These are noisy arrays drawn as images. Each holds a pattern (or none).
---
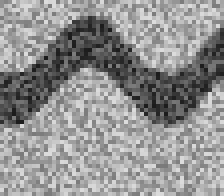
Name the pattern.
a wavy band
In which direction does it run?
left to right
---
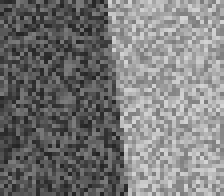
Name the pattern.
a sharp edge
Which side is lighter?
right
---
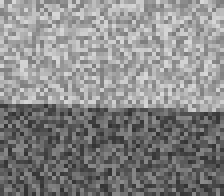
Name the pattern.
a sharp edge
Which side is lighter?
top
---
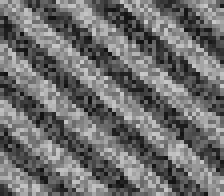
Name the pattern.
diagonal stripes
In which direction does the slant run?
top left to bottom right
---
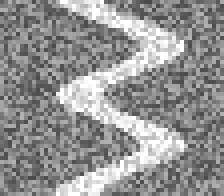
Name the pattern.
a wavy band
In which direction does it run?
top to bottom
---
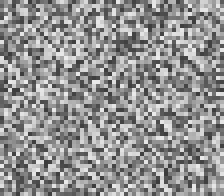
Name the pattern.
only noise
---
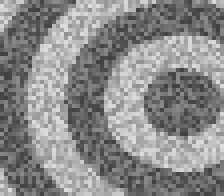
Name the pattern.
rings round one point
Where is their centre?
middle right
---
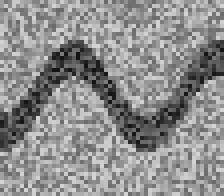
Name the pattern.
a wavy band
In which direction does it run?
left to right
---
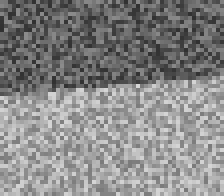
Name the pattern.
a sharp edge
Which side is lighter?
bottom
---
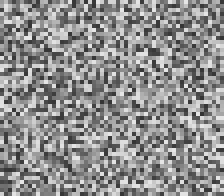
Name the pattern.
only noise
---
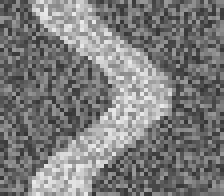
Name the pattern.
a wavy band
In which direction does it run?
top to bottom
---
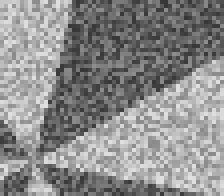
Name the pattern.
spokes from one point
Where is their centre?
bottom left
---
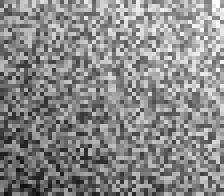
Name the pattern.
a smooth slope
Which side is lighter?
top right
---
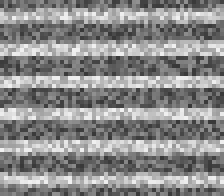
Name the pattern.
horizontal stripes
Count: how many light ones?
6
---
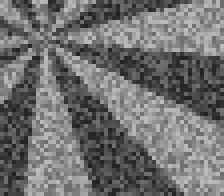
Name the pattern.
spokes from one point
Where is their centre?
top left
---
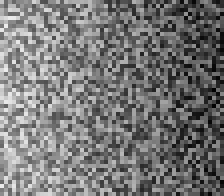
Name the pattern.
a smooth slope
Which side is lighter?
left
